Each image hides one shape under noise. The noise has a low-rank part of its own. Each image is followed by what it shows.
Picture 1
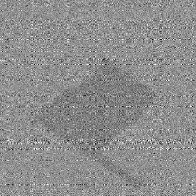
flag
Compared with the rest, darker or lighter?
darker
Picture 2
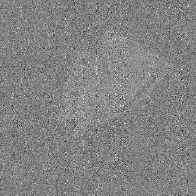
chess knight
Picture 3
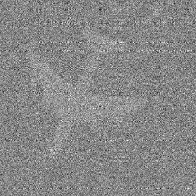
airplane
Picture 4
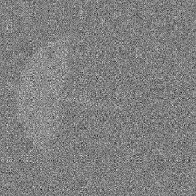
umbrella
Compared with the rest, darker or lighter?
lighter
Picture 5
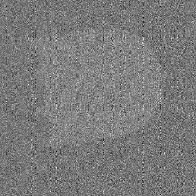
ghost
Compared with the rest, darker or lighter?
lighter
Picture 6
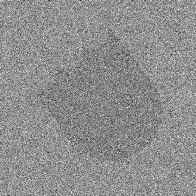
ghost
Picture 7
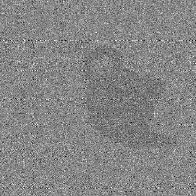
teapot
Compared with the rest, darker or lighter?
darker
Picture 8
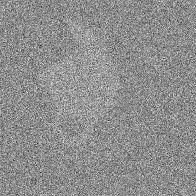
teapot
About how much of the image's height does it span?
two thirds
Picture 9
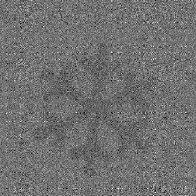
snowflake
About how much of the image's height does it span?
two thirds
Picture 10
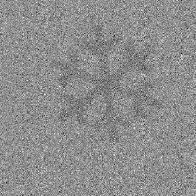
snowflake
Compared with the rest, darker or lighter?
darker
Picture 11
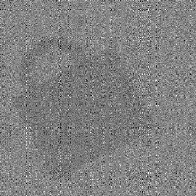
cup
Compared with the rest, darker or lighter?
darker
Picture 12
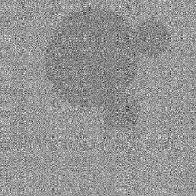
bear's head
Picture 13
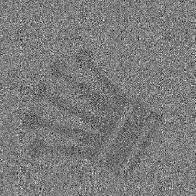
chess queen
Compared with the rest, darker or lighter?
darker
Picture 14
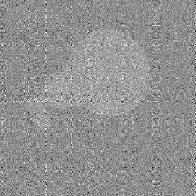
pear
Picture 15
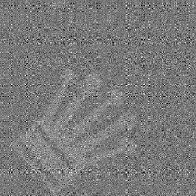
chess queen
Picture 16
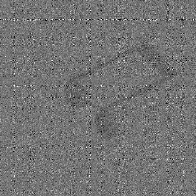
pair of musical notes
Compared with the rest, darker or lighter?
darker
